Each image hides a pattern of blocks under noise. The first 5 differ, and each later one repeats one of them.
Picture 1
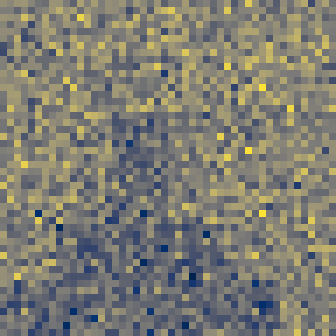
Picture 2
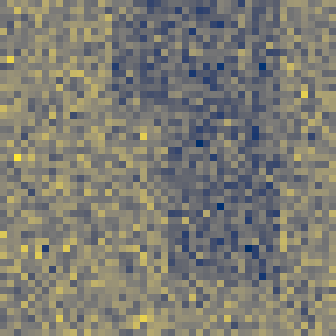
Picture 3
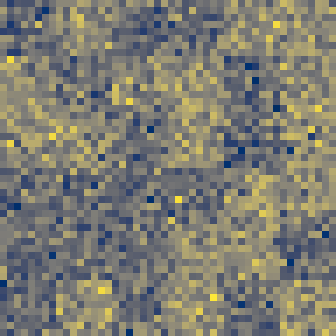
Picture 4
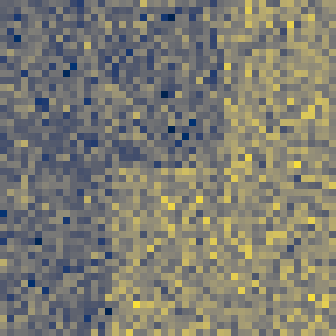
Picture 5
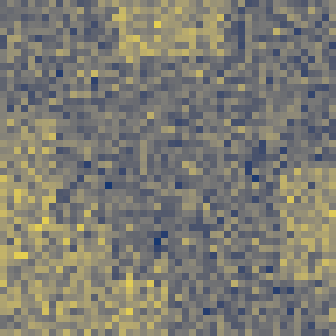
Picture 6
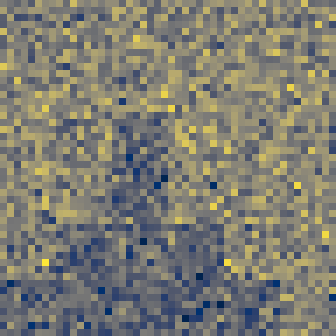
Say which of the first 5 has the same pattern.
1
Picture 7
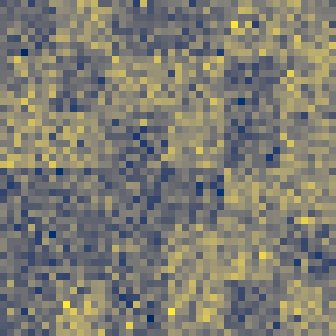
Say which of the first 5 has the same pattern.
3
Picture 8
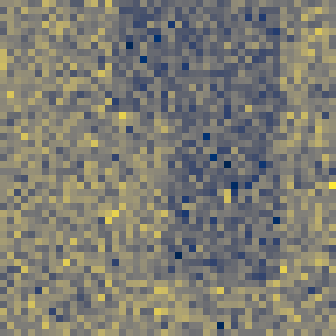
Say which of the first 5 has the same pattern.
2
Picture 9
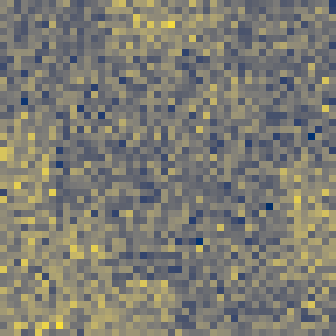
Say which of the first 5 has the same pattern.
5
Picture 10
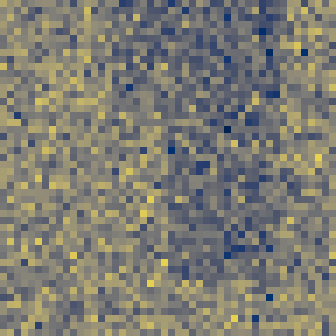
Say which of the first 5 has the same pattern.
2
